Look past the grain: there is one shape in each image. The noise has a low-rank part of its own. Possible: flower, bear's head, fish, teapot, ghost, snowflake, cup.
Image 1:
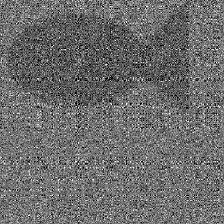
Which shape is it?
fish
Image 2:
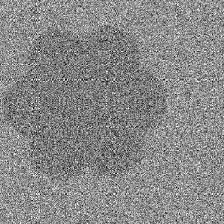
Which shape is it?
flower
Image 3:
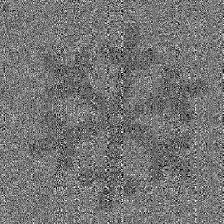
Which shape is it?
snowflake
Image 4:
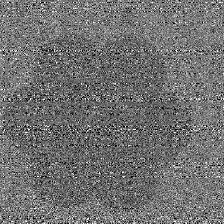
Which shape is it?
flower
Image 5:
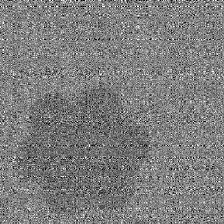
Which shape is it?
flower
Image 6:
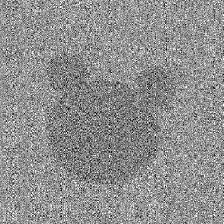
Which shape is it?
bear's head
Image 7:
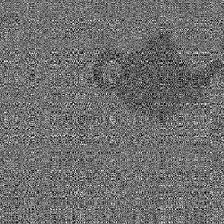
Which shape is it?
teapot
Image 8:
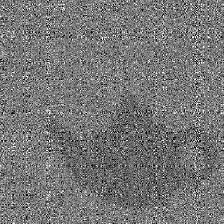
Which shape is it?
teapot
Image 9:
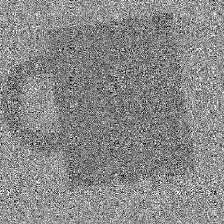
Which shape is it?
cup
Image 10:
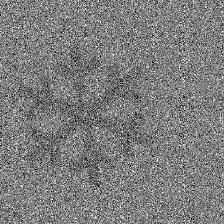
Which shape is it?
snowflake
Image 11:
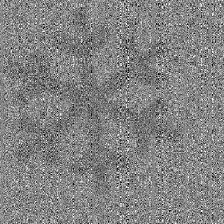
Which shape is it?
snowflake
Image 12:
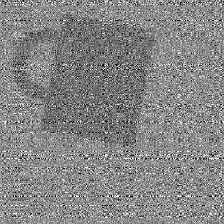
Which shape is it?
cup
